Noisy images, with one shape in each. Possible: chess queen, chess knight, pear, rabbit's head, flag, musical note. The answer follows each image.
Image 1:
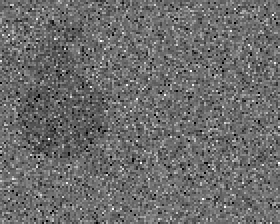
pear
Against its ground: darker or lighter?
darker
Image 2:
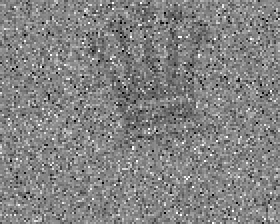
chess queen
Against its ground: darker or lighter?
darker
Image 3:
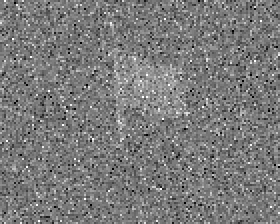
flag
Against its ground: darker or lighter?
lighter
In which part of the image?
centre
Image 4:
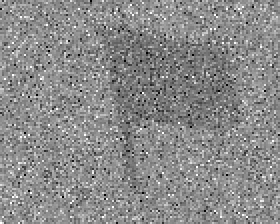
flag
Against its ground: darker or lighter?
darker
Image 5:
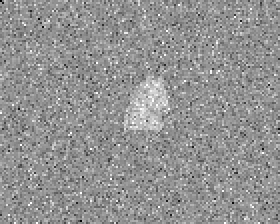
chess knight
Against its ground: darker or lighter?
lighter
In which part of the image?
centre
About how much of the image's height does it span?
a quarter
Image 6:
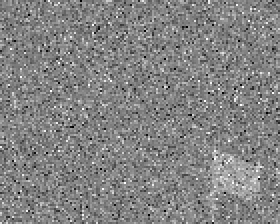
flag
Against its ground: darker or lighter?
lighter
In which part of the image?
bottom right
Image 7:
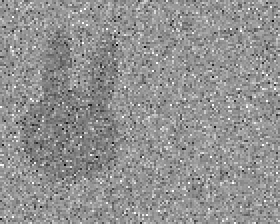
rabbit's head
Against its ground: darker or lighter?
darker
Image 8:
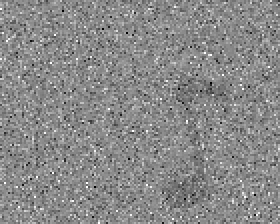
musical note
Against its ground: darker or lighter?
darker
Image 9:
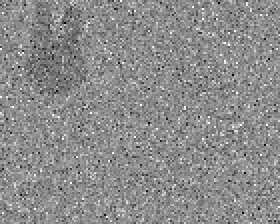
rabbit's head
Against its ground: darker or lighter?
darker
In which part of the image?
top left
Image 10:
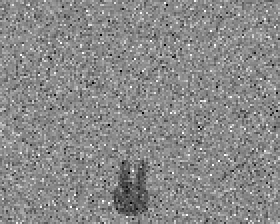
rabbit's head
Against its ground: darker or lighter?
darker
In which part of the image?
bottom middle
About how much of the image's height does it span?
a quarter
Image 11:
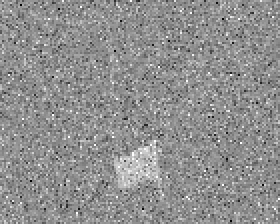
flag
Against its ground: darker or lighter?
lighter
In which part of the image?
bottom middle
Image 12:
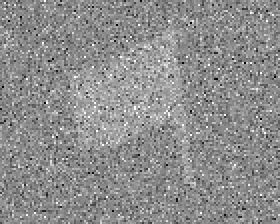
flag
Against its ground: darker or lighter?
lighter
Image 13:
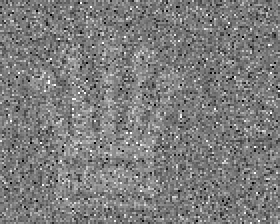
chess queen
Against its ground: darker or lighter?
lighter
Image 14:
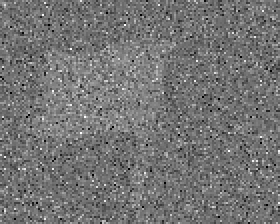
flag
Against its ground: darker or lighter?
lighter
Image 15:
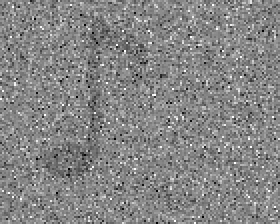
musical note
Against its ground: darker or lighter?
darker
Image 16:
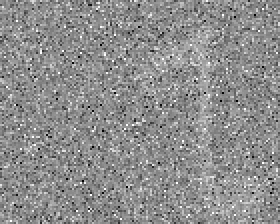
musical note
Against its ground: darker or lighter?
lighter
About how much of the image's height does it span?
nearly all
